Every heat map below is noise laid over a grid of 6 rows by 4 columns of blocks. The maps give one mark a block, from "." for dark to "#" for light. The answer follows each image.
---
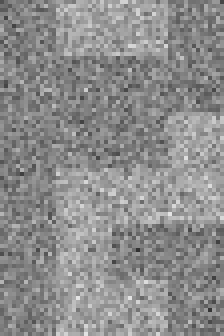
.##.
....
...#
.###
.#..
.##.
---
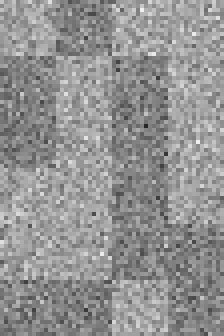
#.##
.#.#
.#.#
##.#
##..
..#.
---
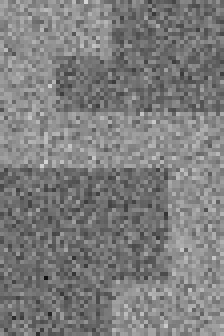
##..
#...
####
...#
...#
..##
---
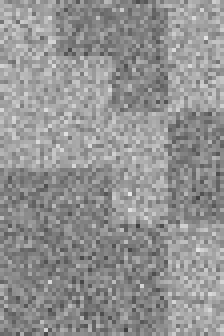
#..#
##.#
###.
..#.
...#
...#
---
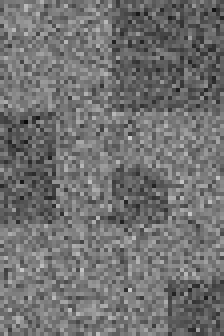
##..
##..
.###
.#.#
####
###.
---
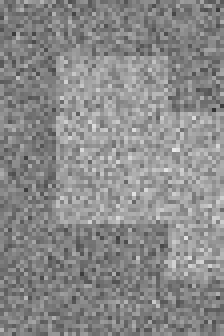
....
.##.
.###
.###
...#
....
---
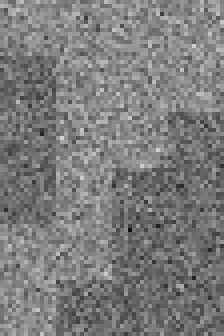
####
.###
.##.
.#..
##..
#...
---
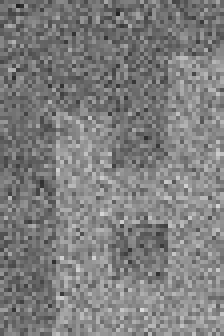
....
...#
.#.#
.###
.#.#
.###
